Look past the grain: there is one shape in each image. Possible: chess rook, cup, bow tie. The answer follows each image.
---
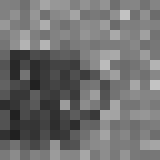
cup
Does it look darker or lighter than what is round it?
darker
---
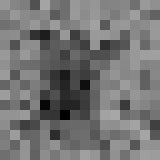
chess rook
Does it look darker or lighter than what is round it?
darker
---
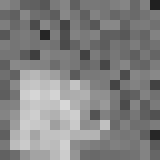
cup
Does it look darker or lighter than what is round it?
lighter
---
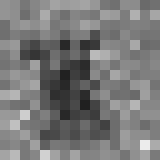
chess rook
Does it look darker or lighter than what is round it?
darker
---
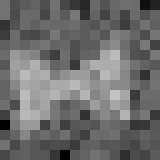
bow tie
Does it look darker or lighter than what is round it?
lighter
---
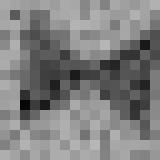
bow tie
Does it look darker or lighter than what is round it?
darker
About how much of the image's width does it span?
nearly all
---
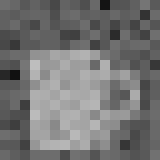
cup
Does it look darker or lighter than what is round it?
lighter
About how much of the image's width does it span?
two thirds
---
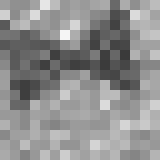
bow tie
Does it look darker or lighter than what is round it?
darker
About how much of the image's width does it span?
nearly all
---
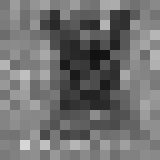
chess rook
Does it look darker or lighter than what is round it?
darker
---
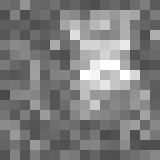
chess rook
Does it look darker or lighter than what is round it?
lighter
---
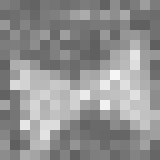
bow tie
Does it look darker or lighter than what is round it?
lighter
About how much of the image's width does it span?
nearly all
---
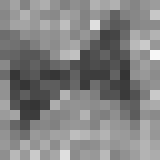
bow tie
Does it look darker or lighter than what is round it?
darker
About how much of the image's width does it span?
nearly all
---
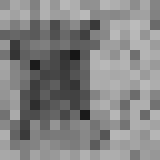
chess rook
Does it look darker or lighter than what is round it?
darker
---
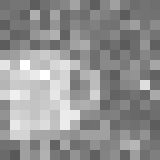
cup
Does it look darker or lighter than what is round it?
lighter
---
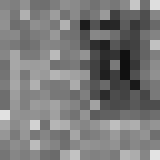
chess rook
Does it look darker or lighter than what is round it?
darker
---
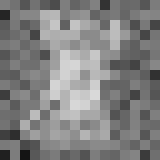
chess rook
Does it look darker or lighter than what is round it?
lighter
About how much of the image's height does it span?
nearly all
